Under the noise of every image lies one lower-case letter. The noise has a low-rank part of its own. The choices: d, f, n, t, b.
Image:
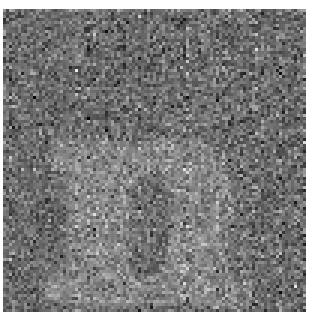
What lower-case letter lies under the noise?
n
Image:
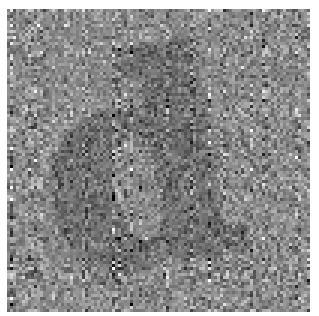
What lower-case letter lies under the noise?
d
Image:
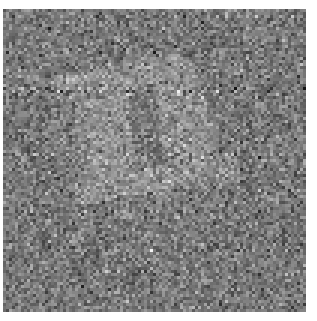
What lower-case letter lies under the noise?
n
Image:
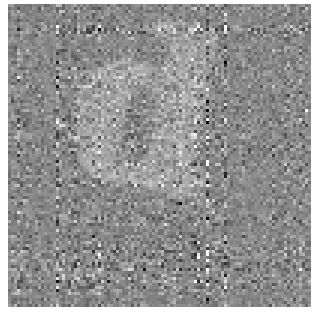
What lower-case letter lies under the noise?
d
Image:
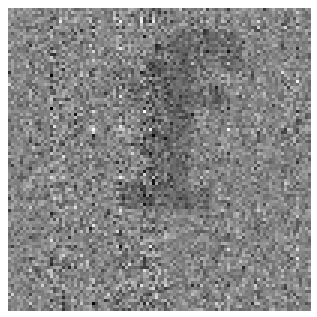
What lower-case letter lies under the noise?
f
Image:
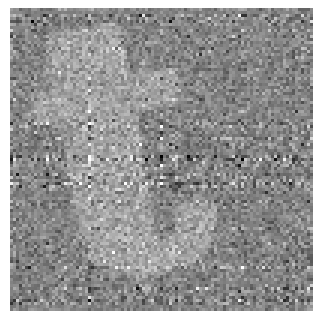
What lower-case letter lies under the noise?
t
